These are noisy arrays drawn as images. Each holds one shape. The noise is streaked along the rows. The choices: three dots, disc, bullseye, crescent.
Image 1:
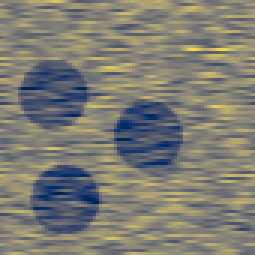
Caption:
dark three dots
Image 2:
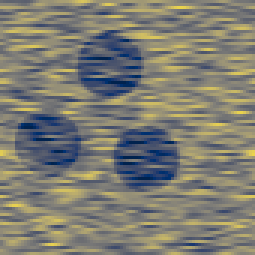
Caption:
dark three dots
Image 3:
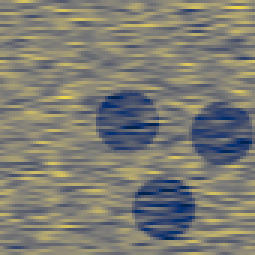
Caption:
dark three dots
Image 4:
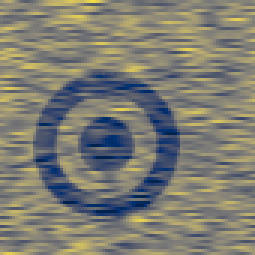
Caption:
dark bullseye
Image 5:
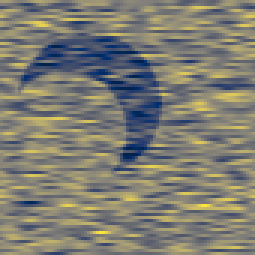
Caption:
dark crescent
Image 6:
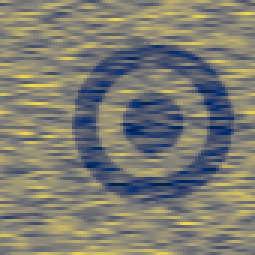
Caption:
dark bullseye
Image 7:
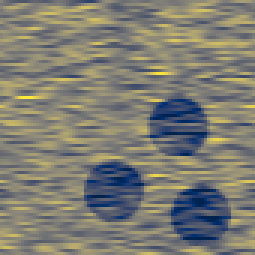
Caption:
dark three dots
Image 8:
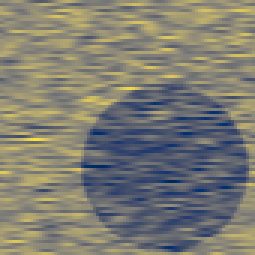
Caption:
dark disc
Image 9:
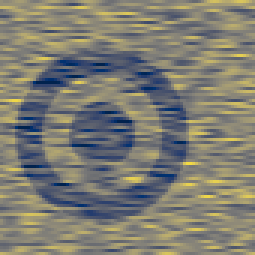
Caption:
dark bullseye
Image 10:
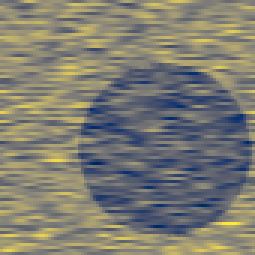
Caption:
dark disc
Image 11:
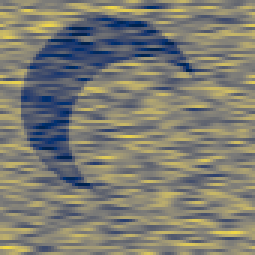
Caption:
dark crescent
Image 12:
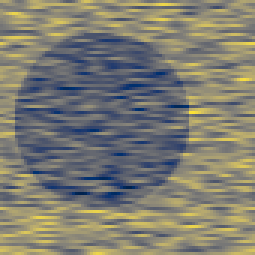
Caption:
dark disc
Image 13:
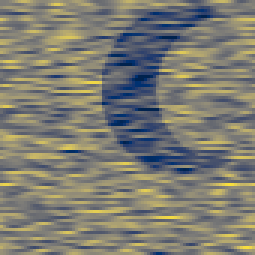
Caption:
dark crescent
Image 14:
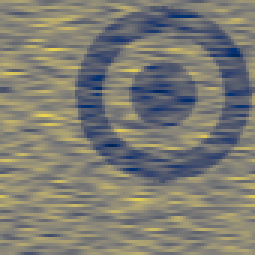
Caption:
dark bullseye
